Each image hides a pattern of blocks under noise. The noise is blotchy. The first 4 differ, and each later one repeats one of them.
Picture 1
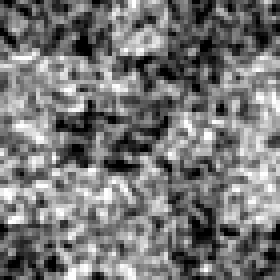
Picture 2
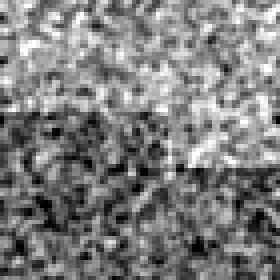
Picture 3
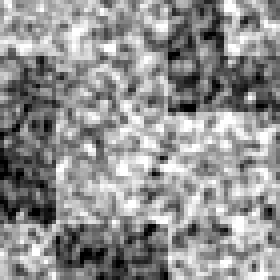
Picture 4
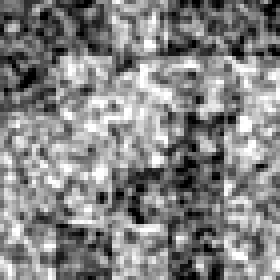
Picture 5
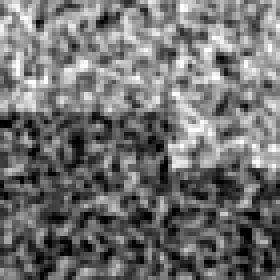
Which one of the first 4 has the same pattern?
2
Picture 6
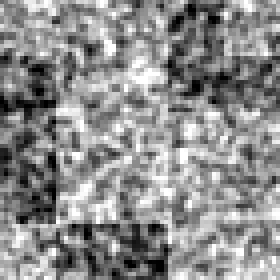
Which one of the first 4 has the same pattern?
3
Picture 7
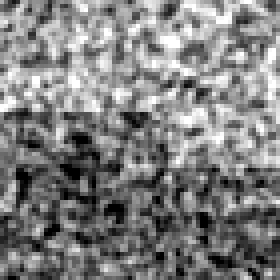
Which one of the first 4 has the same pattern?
2
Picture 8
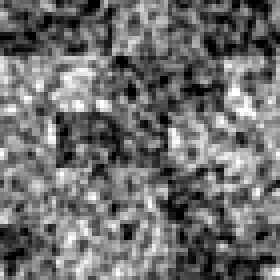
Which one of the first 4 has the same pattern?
1
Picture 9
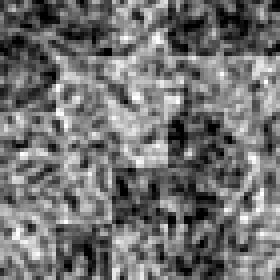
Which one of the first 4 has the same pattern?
4
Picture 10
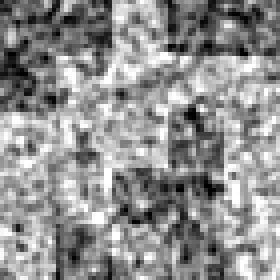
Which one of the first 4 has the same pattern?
4
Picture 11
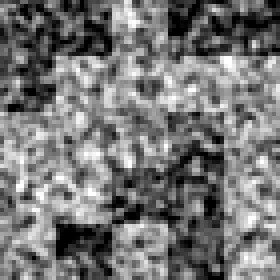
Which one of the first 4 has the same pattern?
4
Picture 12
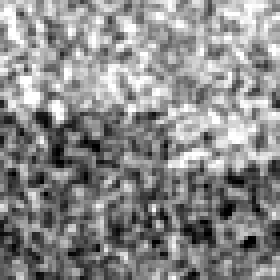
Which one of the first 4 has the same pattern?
2
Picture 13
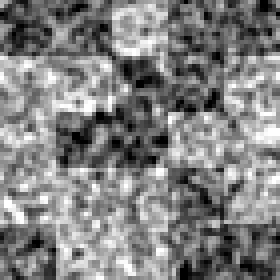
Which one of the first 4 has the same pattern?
1
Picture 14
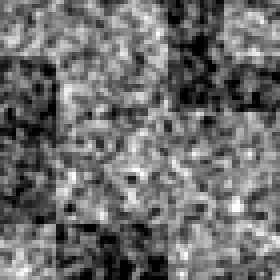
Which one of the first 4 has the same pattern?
3
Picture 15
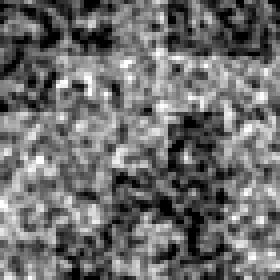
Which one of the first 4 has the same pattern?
4
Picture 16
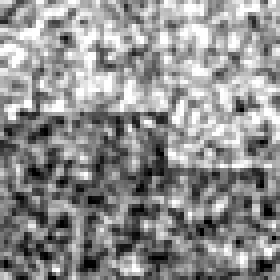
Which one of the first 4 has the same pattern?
2
